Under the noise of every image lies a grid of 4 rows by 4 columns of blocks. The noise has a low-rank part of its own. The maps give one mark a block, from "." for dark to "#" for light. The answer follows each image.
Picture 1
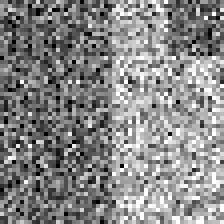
. . # .
. . # #
. . # #
. . # #
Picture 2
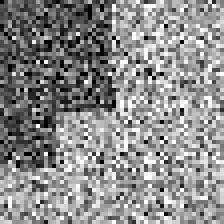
. . # #
. . # #
. # # #
# # # #
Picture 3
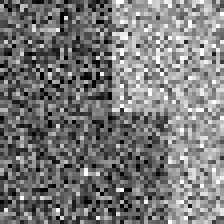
. . # #
. . # #
. . . #
. . . #
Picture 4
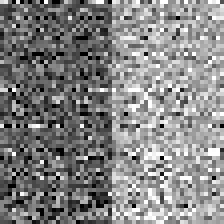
. . # #
. . # #
. . # #
. . # #
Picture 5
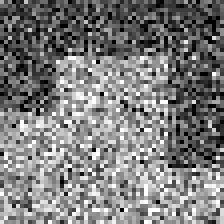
. . . .
. # # .
# # # .
# # # #
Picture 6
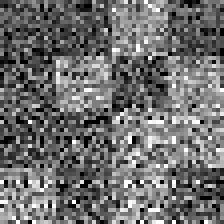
. . # .
. # . #
. . # #
# . # .
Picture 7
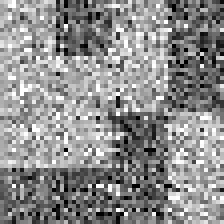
# . # .
# # # .
# # . #
. . . #
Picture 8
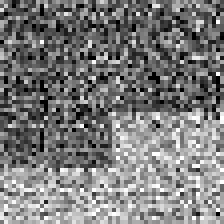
. . . .
. . . .
. . # #
# # # #
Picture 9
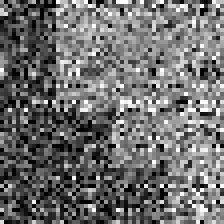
. # # #
. # # #
. . # #
. . . #
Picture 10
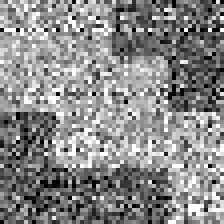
# # . .
# # # .
. # # #
. . . #
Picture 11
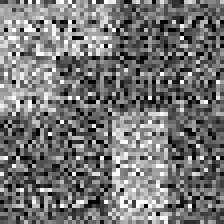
# # . .
# . . .
. . # .
. . # .
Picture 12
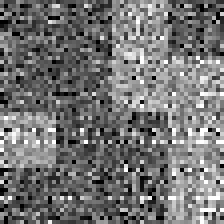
. . # .
. . # #
# . . #
. . . #
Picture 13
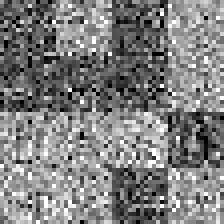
. # . #
. . . #
# # # .
# # . #
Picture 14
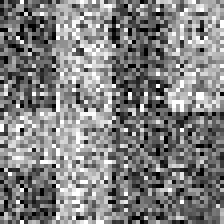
. # . #
. # . #
# # . .
. # . .
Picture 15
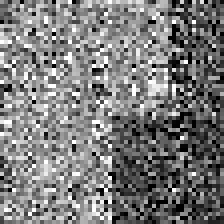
# # # .
# # # .
# # . .
# # . .
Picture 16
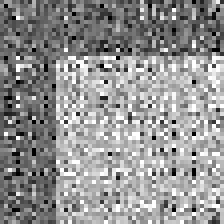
. . . .
. # # #
. # # #
. # # #
